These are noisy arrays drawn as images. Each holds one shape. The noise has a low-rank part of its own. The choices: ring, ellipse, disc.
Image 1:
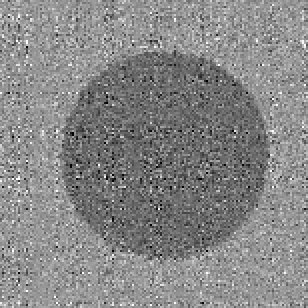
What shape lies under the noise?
disc
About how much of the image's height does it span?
two thirds
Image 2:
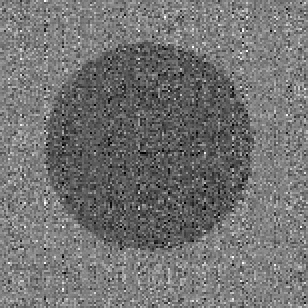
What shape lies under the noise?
disc
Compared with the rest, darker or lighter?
darker
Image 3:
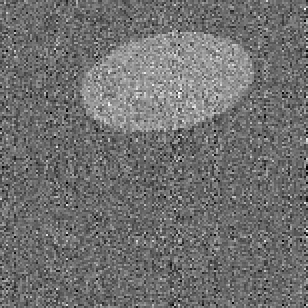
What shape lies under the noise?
ellipse
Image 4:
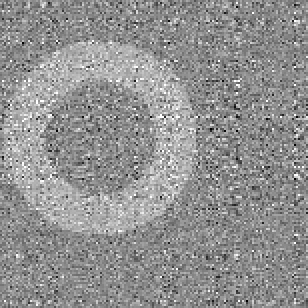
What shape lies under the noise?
ring
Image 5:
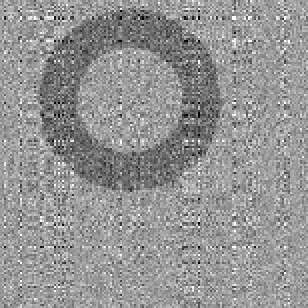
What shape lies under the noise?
ring
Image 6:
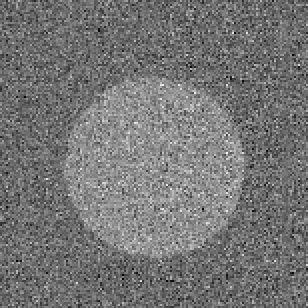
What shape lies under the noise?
disc
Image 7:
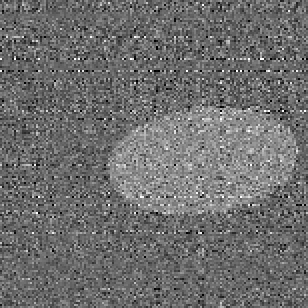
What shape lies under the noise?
ellipse
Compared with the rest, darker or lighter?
lighter
